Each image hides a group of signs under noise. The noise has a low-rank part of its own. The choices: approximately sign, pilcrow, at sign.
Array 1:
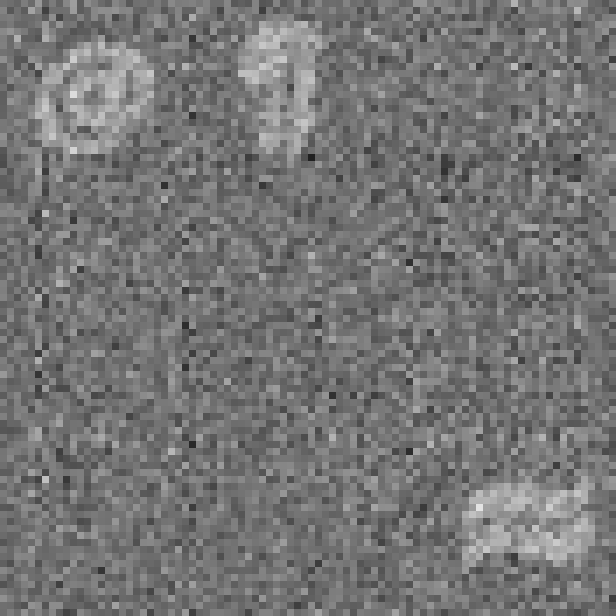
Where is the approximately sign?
bottom right
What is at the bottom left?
nothing
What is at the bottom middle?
nothing
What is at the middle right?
nothing
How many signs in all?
3
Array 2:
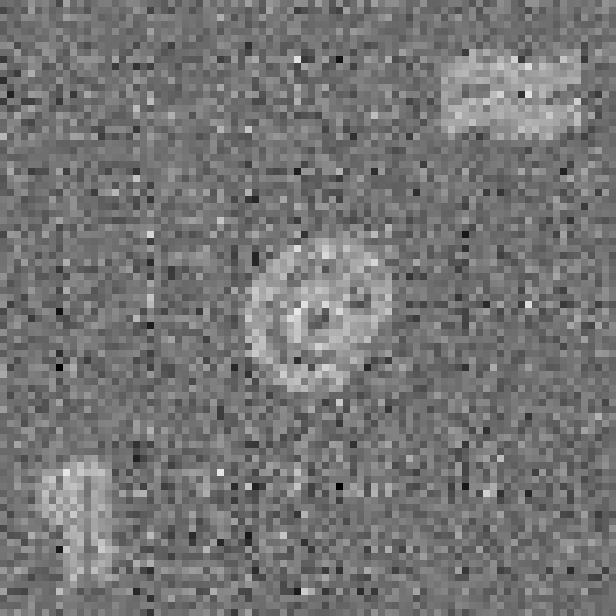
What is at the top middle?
nothing
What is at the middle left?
nothing
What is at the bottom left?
pilcrow
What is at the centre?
at sign
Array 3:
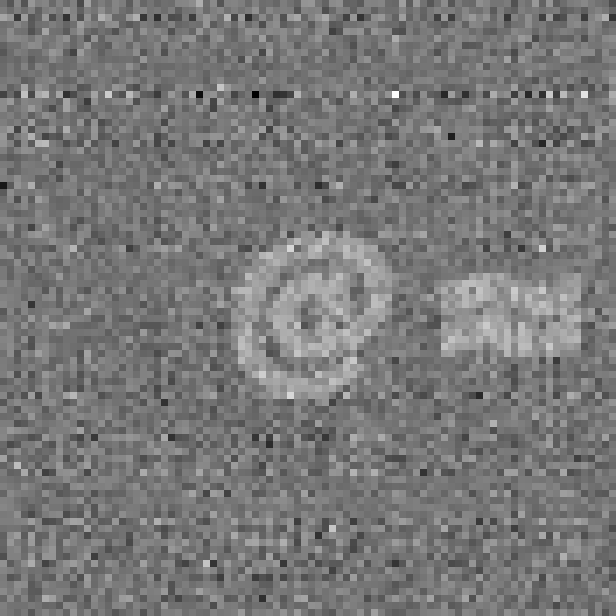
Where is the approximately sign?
middle right
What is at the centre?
at sign
